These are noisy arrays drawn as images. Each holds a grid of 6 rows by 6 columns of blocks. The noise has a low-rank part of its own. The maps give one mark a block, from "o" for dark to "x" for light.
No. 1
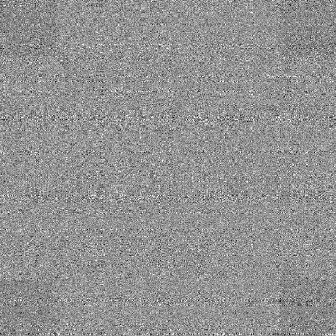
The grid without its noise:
oxxxxo
xxxxxx
xxxxxx
xxxxxx
xxxxxx
oxxxxo
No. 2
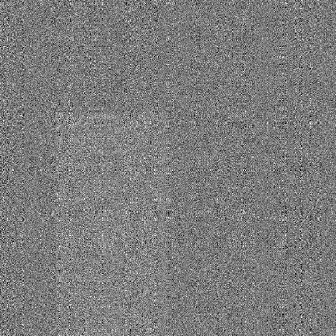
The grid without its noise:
oooooo
oooooo
oxxooo
oxxooo
oxxooo
oxxooo
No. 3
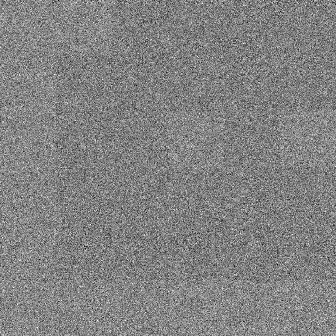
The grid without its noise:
xxoooo
xooooo
xooxox
xooooo
xooooo
xxxxxx
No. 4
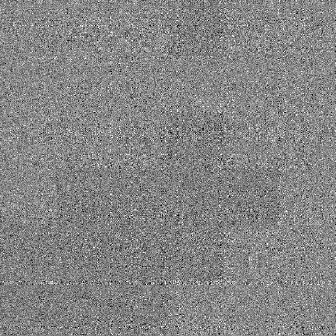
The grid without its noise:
xxxoxx
xxxxxx
xxxoxx
xoooox
ooooxx
oooxxx
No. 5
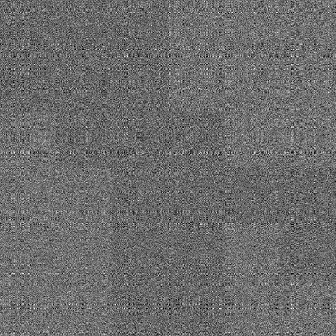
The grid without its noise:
oooxxx
oooxxx
xoooxx
xxoooo
xxooxo
xxooxx
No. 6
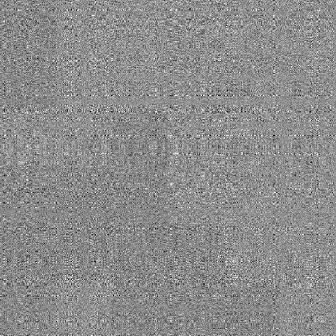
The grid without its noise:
oxxxxx
oxxxxx
xxoxxx
oooxxx
ooooxx
oxooox
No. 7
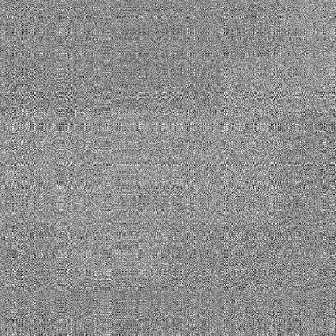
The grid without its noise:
ooooox
ooooxx
xxxxxo
xxxxxo
oxxooo
oooooo
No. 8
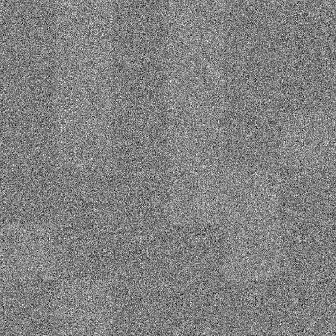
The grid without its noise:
oxoxoo
oxoxoo
oxoxox
oooxxo
xoooxo
oxoooo
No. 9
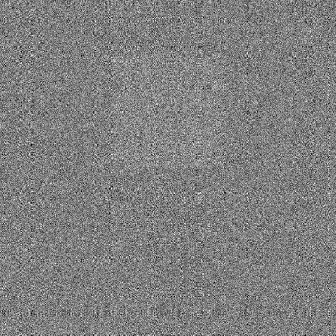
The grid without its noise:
oooooo
ooxxoo
ooxxoo
oooooo
oooooo
oooooo
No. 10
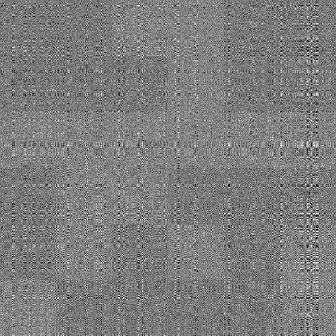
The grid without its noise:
ooxxoo
oooxoo
xxxxxx
oxxooo
oxoxox
xoooox
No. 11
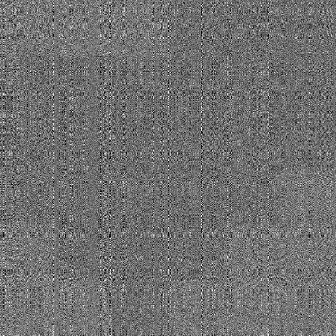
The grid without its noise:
xxxooo
oooooo
oooooo
ooooox
xoooxx
xxoxxx
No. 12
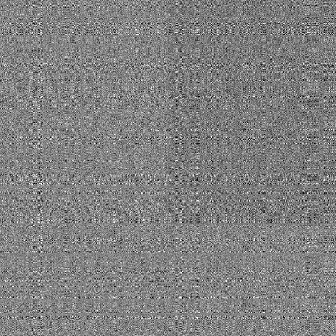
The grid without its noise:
xxxooo
xxxooo
xxxooo
xxxooo
xxxxxx
xxxxxx
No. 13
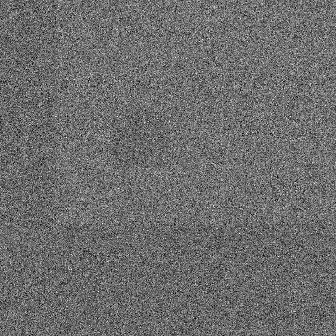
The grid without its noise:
oxxxxx
oxxxxx
oxoxxx
oxxxxx
oooooo
oooooo
